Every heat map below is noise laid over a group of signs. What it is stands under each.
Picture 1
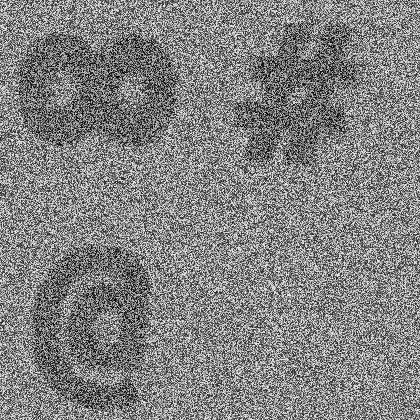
top left: infinity sign; top right: hash sign; bottom left: at sign
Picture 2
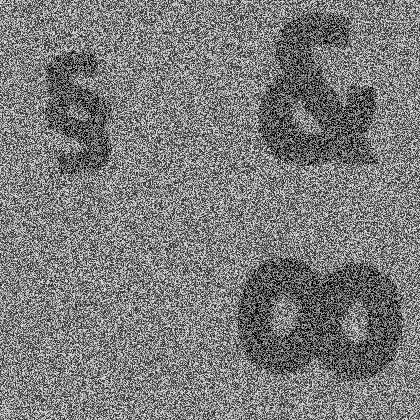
top left: section sign; top right: ampersand; bottom right: infinity sign
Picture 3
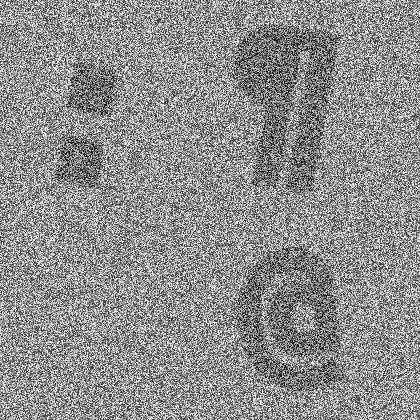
top left: colon; top right: pilcrow; bottom right: at sign
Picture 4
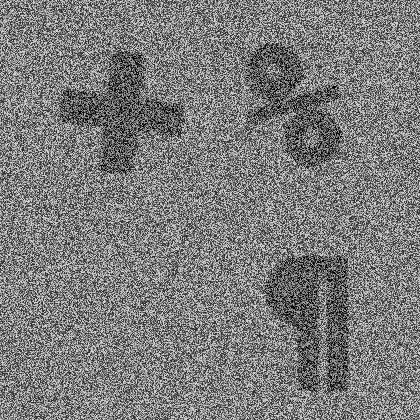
top left: plus sign; top right: percent sign; bottom right: pilcrow
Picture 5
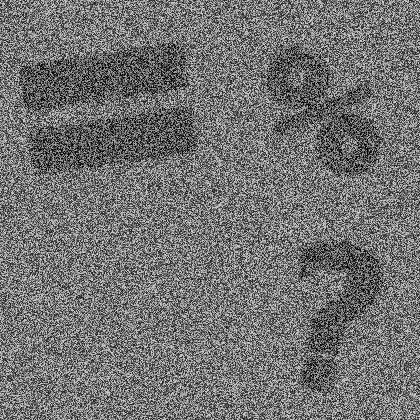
top left: equals sign; top right: percent sign; bottom right: question mark
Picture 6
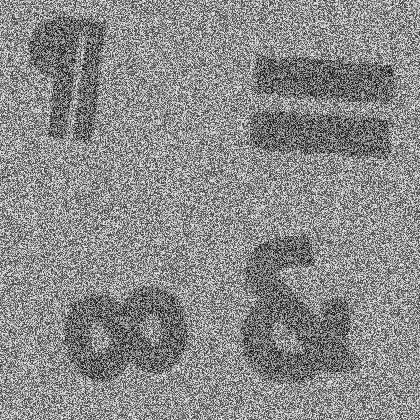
top left: pilcrow; top right: equals sign; bottom left: infinity sign; bottom right: ampersand
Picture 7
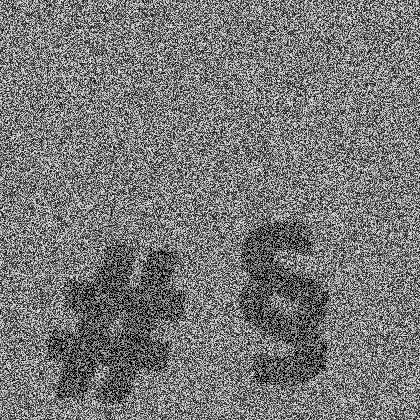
bottom left: hash sign; bottom right: section sign
